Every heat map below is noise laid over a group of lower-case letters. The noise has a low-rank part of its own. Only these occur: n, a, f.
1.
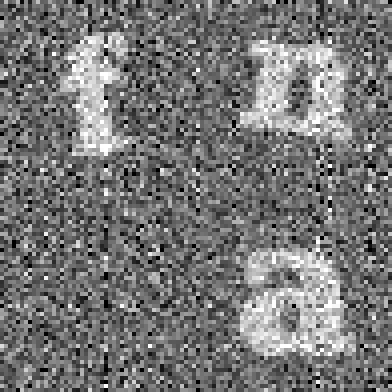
top left: light f; top right: light n; bottom right: light a
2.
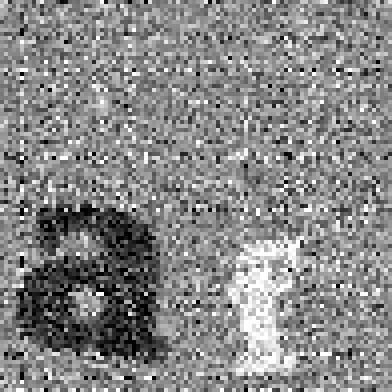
bottom left: dark a; bottom right: light f
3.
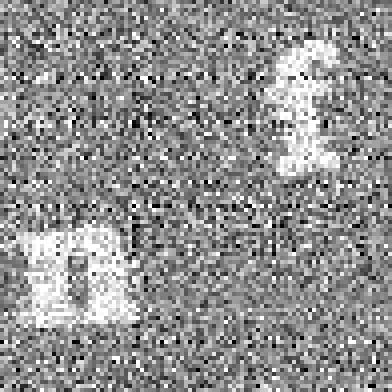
top right: light f; bottom left: light n
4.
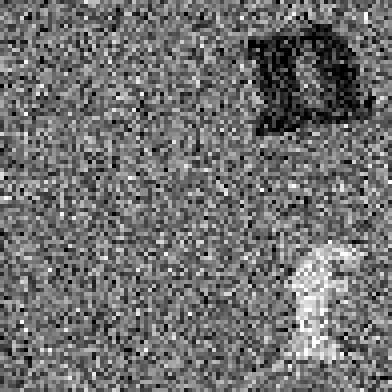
top right: dark n; bottom right: light f
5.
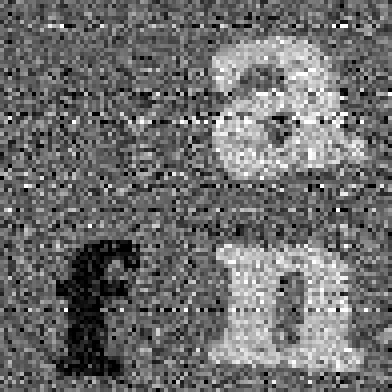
top right: light a; bottom left: dark f; bottom right: light n
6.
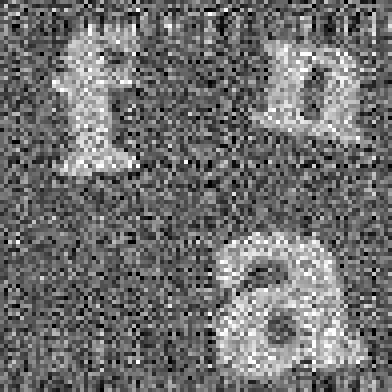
top left: light f; top right: light n; bottom right: light a
